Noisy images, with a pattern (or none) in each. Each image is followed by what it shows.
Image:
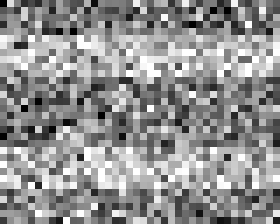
horizontal stripes
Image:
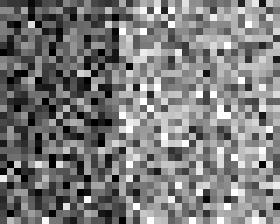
a sharp edge
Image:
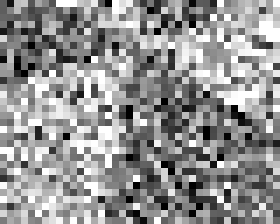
spokes from one point
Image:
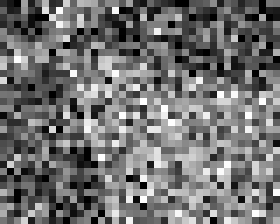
spokes from one point
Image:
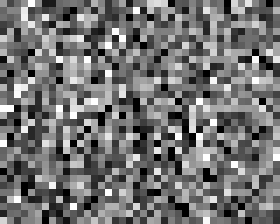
only noise
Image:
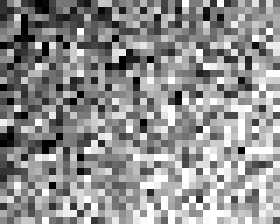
a smooth slope
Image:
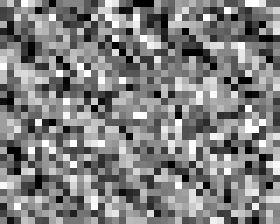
diagonal stripes
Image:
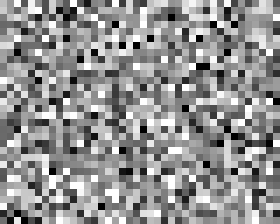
only noise
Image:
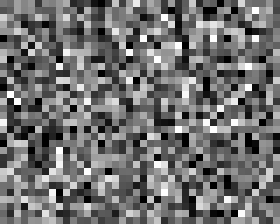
only noise
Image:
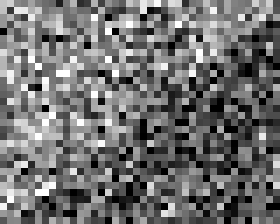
a sharp edge
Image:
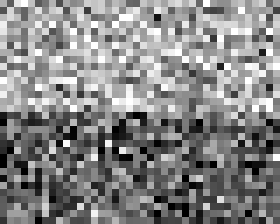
a sharp edge
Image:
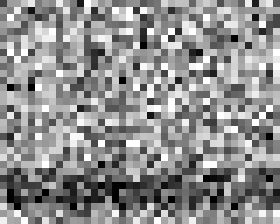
one horizontal stripe
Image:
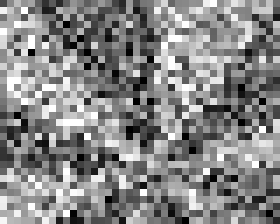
spokes from one point
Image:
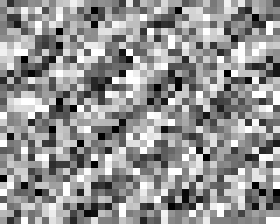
diagonal stripes
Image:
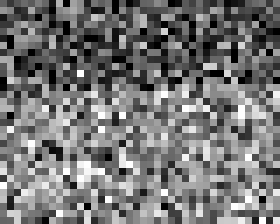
a sharp edge
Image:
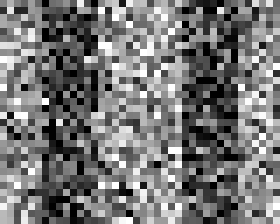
vertical stripes
